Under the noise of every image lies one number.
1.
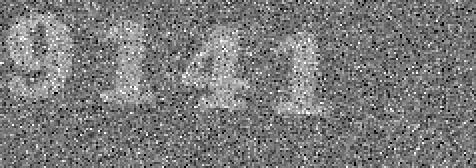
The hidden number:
9141
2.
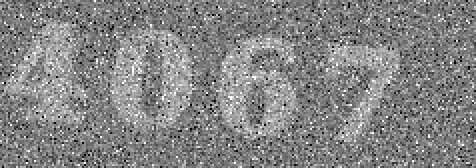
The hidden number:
4067
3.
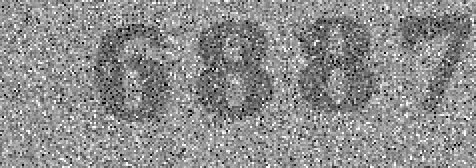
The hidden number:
6887
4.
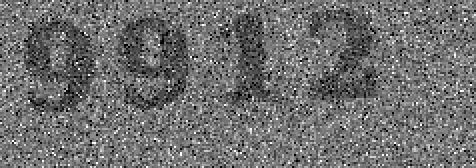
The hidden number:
9912
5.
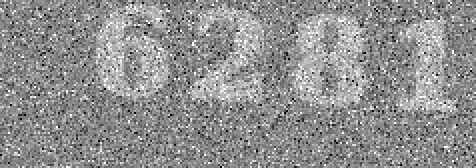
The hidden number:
6281
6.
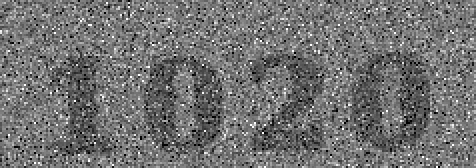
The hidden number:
1020
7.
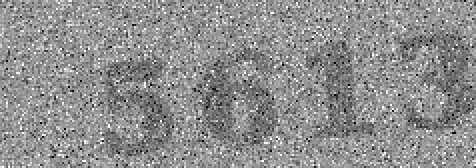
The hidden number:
5613
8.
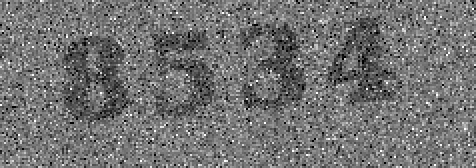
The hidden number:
8534
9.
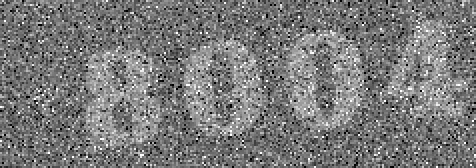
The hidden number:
8004
